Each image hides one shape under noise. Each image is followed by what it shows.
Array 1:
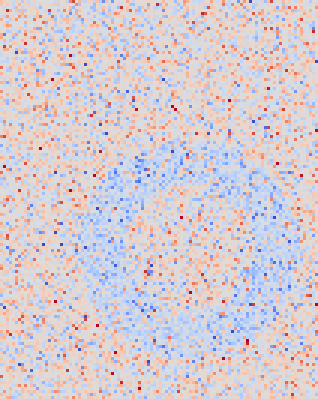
blue ring
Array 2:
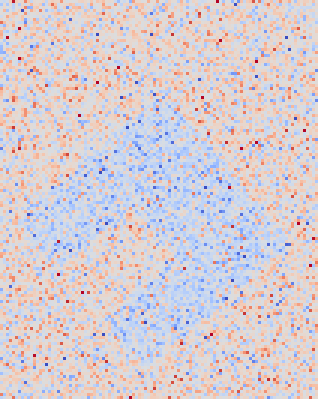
blue square with a notch
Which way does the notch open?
down and left
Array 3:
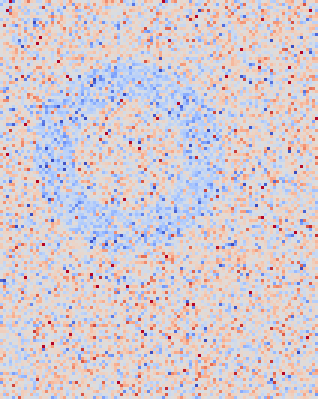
blue ring
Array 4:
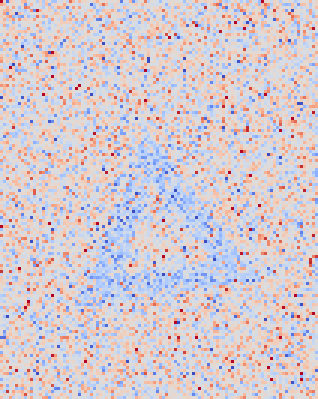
blue triangle frame
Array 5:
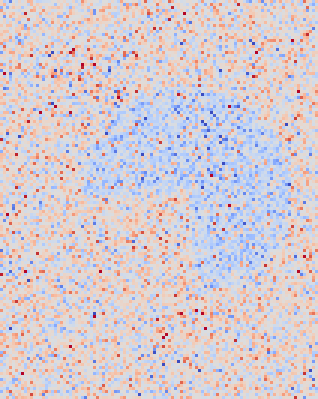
blue disc with a wedge cut out
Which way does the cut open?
down and left
